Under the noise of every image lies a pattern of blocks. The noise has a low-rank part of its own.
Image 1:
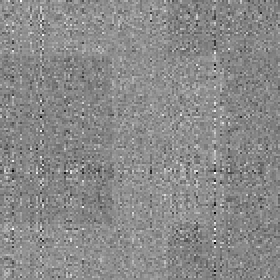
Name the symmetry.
top and bottom mirror each other
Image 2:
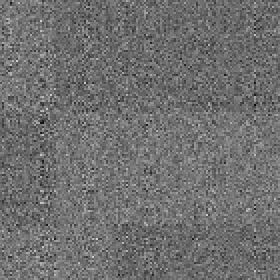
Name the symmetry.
no symmetry
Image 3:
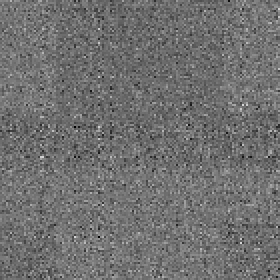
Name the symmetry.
left and right mirror each other
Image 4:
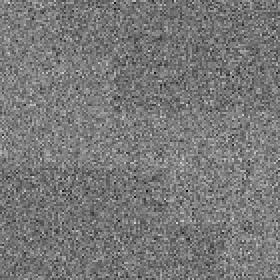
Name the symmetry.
the same after a half turn
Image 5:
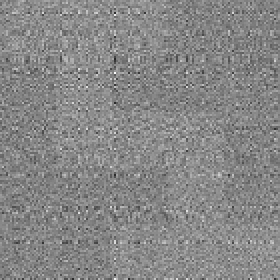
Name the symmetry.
the same after a half turn
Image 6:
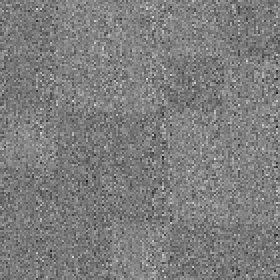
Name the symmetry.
mirrored about the diagonal from the bottom left
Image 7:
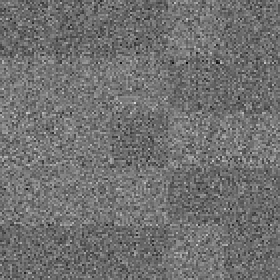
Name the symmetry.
top and bottom mirror each other
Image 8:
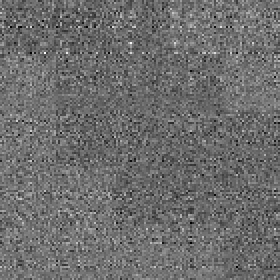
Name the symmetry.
mirrored about the diagonal from the bottom left
